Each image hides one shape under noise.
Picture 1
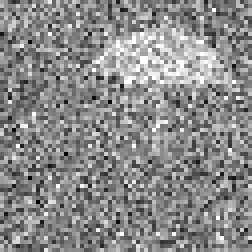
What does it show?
light umbrella
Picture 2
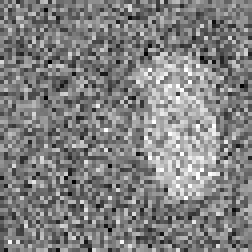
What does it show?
light footprint
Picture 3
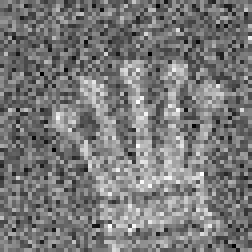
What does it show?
light chess queen
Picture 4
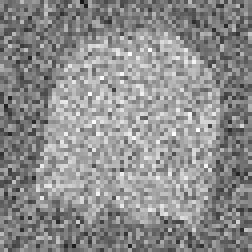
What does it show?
light ghost
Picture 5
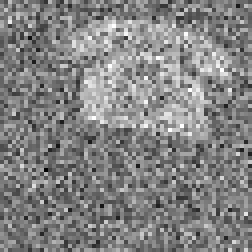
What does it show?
light telephone
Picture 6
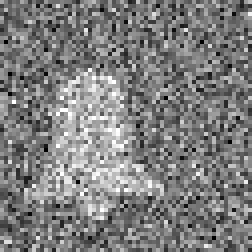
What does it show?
light bell
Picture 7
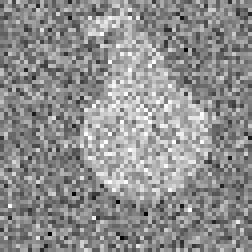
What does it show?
light pear
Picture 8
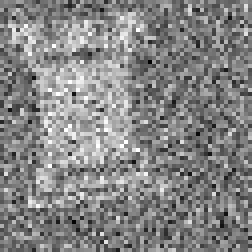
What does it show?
light chess rook
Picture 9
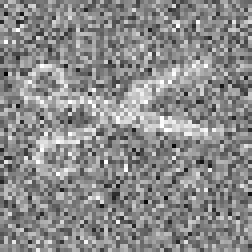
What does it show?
light pair of scissors
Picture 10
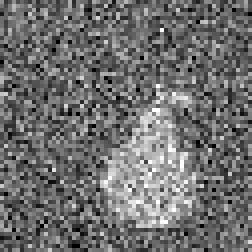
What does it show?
light pear
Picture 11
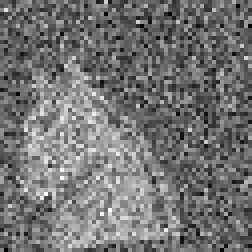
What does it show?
light chess knight
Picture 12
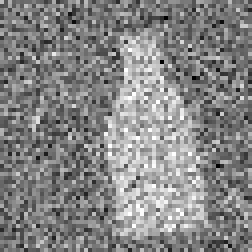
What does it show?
light bottle
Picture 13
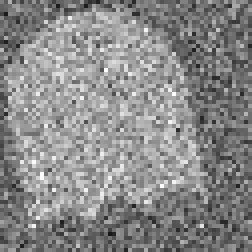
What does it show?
light ghost
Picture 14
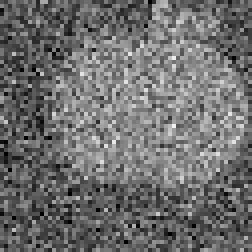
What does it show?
light apple
